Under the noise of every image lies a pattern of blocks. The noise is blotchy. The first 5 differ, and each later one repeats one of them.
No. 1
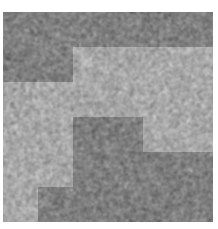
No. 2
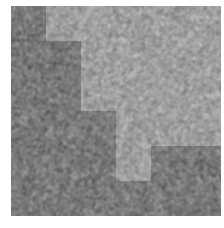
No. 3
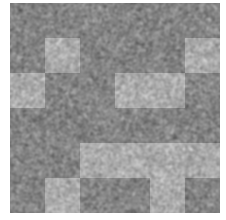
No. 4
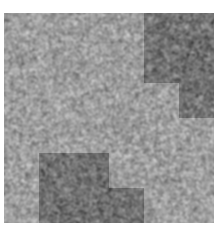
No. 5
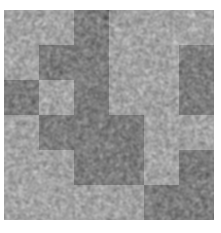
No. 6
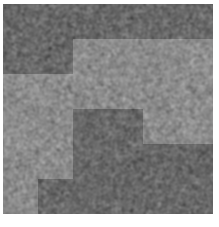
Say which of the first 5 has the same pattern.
1
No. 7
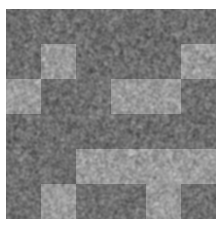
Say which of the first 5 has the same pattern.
3
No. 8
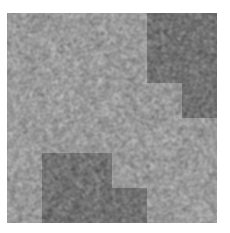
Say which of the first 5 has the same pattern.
4
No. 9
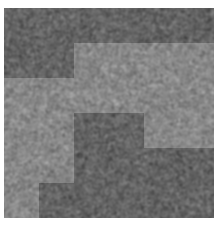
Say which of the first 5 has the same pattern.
1
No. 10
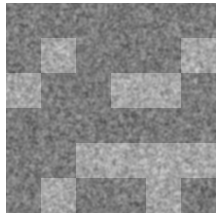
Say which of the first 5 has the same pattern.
3
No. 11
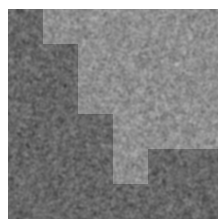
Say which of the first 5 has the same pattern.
2
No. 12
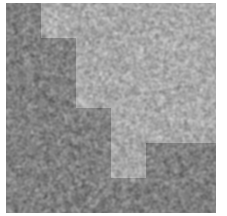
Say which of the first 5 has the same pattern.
2
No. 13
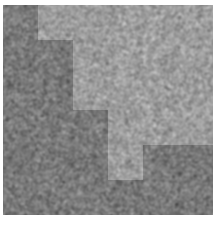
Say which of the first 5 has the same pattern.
2
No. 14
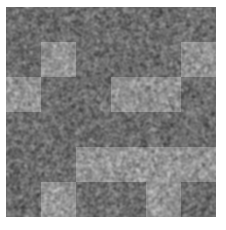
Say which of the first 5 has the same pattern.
3
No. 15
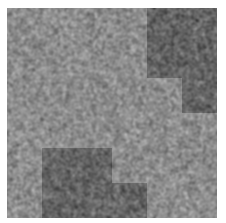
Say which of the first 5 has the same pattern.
4
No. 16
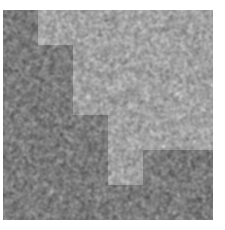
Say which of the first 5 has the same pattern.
2
